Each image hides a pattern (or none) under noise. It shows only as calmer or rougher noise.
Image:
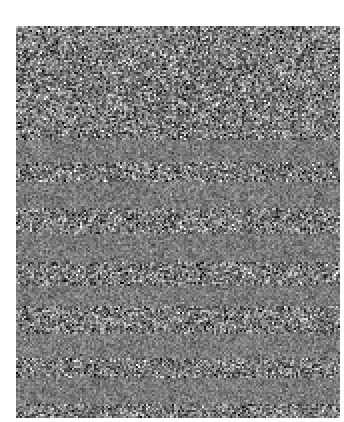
bands of rows
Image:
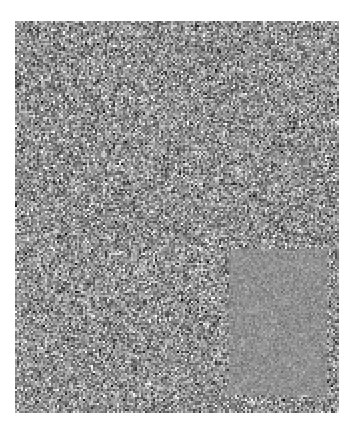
one block
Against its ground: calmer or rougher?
calmer
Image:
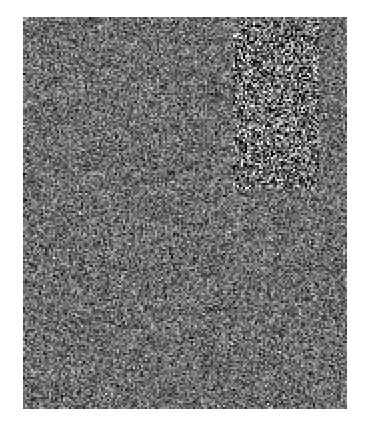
one block
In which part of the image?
top right
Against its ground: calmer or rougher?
rougher
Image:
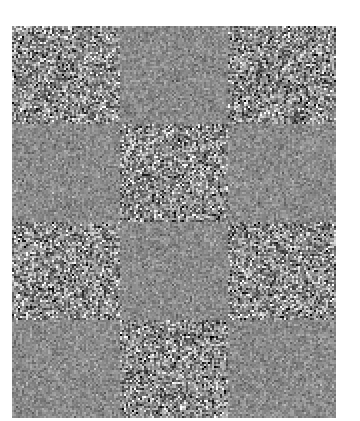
a checkerboard
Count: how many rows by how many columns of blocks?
4 by 3
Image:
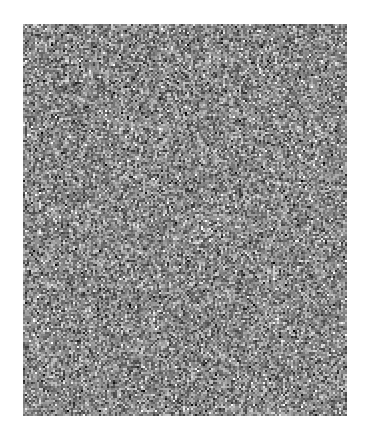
only noise
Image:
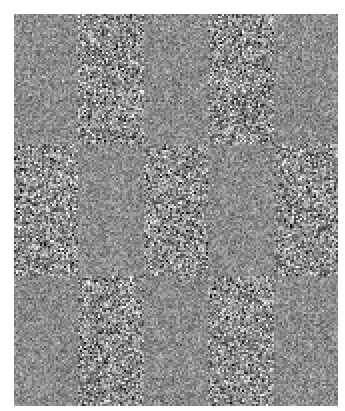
a checkerboard
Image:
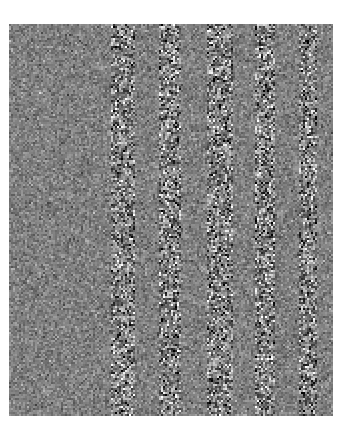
bands of columns
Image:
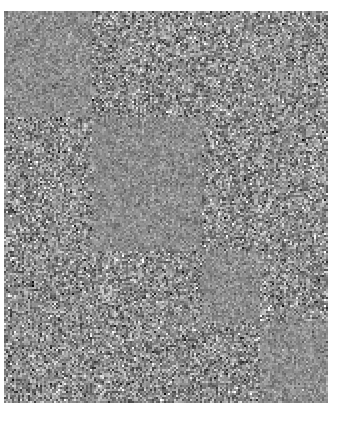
blocks along the diagonal
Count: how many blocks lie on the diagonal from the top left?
4
